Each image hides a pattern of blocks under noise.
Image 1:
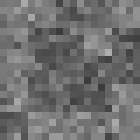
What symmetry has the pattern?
mirrored about the diagonal from the bottom left
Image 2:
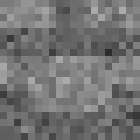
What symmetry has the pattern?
left and right mirror each other
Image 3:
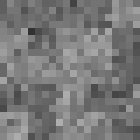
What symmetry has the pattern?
mirrored about the diagonal from the bottom left
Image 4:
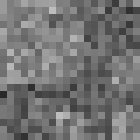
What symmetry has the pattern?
mirrored about the diagonal from the top left
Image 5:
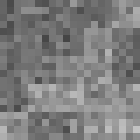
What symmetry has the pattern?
mirrored about the diagonal from the top left
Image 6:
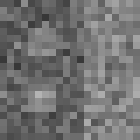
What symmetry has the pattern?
top and bottom mirror each other
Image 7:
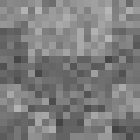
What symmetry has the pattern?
left and right mirror each other
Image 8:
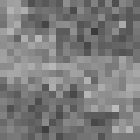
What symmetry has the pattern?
the same after a half turn
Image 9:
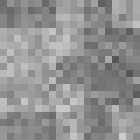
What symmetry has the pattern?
top and bottom mirror each other
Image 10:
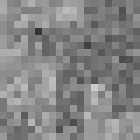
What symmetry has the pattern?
no symmetry
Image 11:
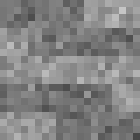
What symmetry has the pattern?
the same after a half turn
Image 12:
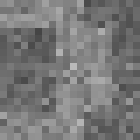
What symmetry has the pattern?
top and bottom mirror each other
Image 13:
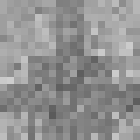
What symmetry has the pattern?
left and right mirror each other
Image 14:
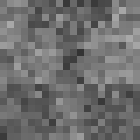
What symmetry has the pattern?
left and right mirror each other
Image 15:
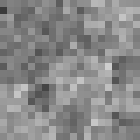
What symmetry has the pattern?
mirrored about the diagonal from the top left
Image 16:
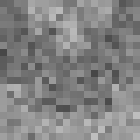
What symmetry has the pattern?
left and right mirror each other
